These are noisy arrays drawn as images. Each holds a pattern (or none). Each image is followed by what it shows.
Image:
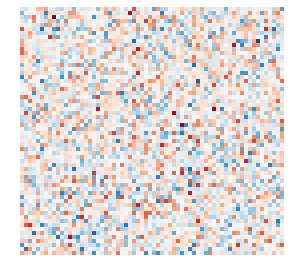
only noise
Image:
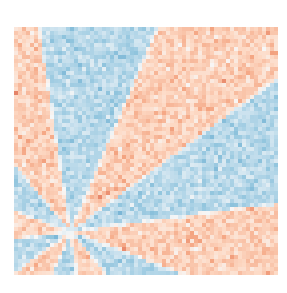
spokes from one point
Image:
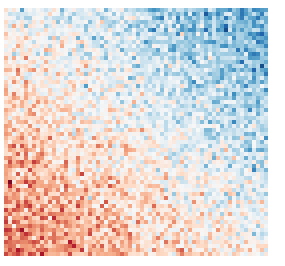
a smooth slope
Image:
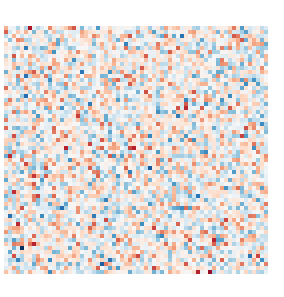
only noise
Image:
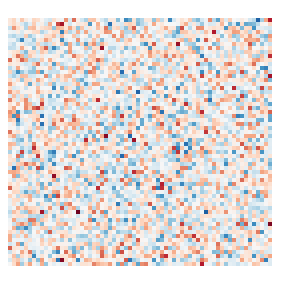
only noise
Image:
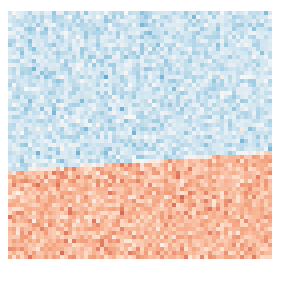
a sharp edge
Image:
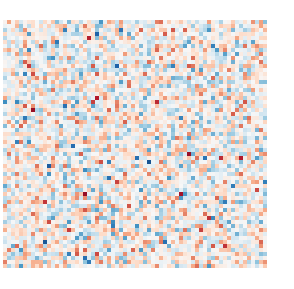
only noise
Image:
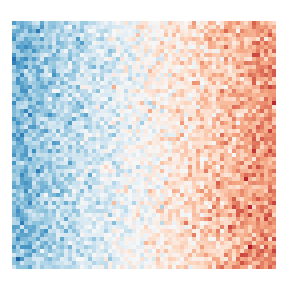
a smooth slope
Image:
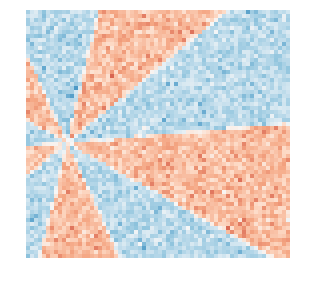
spokes from one point
